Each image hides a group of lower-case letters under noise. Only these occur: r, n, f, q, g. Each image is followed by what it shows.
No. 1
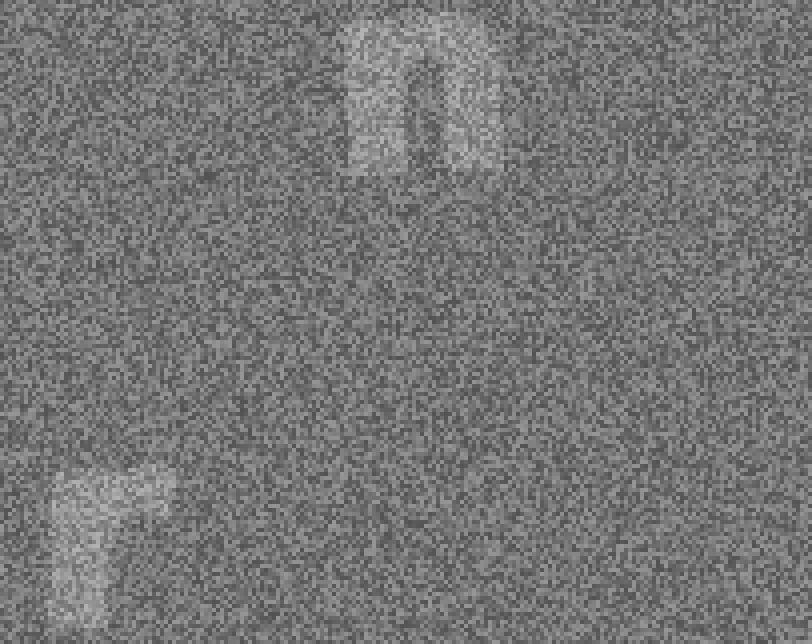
top middle: light n; bottom left: light r
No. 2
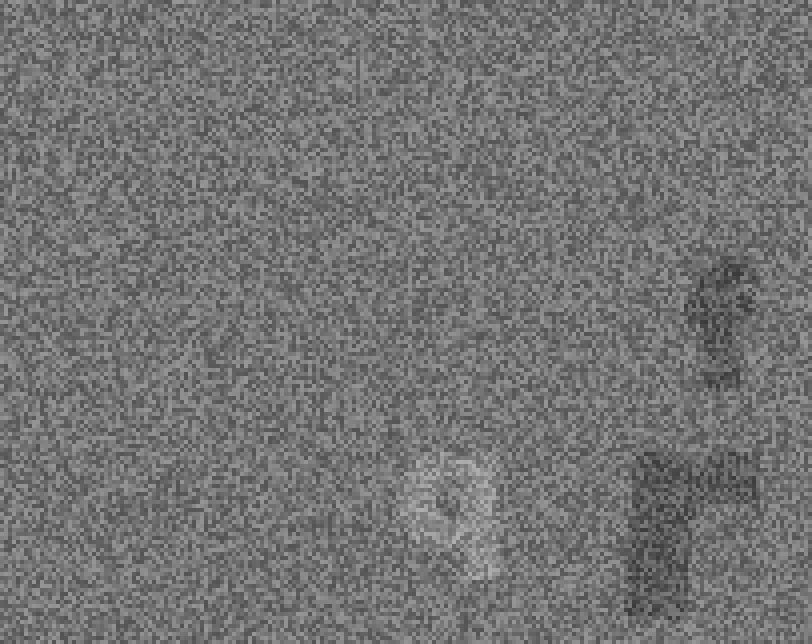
middle right: dark f; bottom middle: light q; bottom right: dark r
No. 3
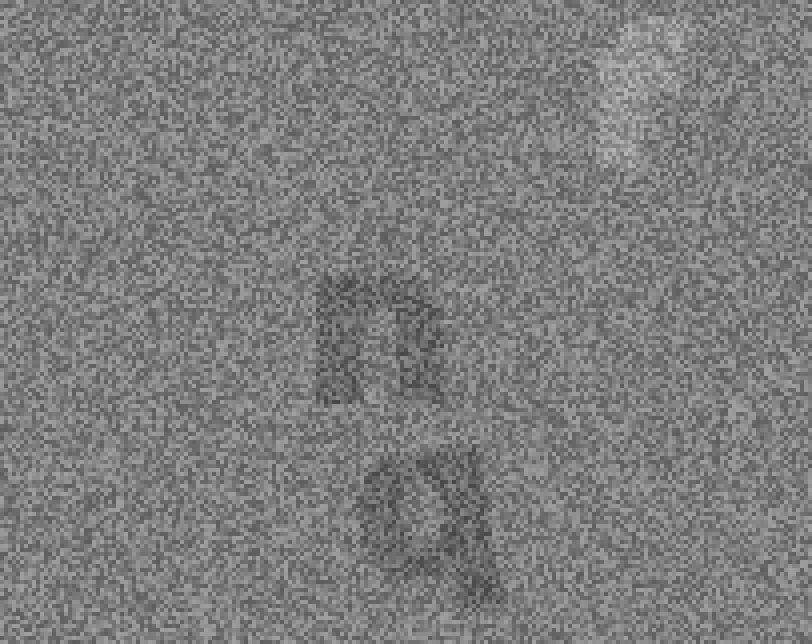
top right: light f; centre: dark n; bottom middle: dark q
